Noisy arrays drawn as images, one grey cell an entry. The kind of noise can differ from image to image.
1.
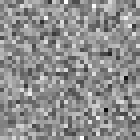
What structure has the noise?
independent entries
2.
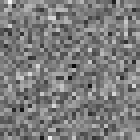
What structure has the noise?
independent entries
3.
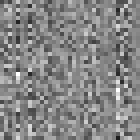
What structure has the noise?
columns of uneven size
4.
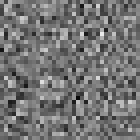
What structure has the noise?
low rank plus noise
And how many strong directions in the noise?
two
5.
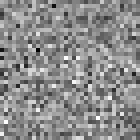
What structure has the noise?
low rank plus noise
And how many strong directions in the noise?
five to eight
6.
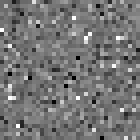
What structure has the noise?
heavy tails
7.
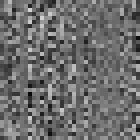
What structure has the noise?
columns of uneven size
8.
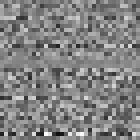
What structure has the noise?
rows of uneven size
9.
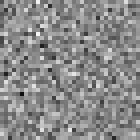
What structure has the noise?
independent entries
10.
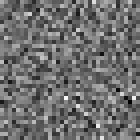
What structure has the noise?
independent entries
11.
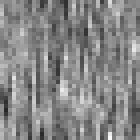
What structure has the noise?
streaked along the columns
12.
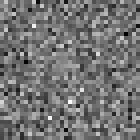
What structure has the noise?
independent entries
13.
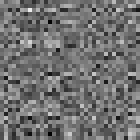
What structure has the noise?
low rank plus noise
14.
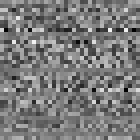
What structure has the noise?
rows of uneven size
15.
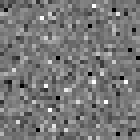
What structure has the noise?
heavy tails
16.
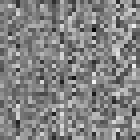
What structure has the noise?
columns of uneven size
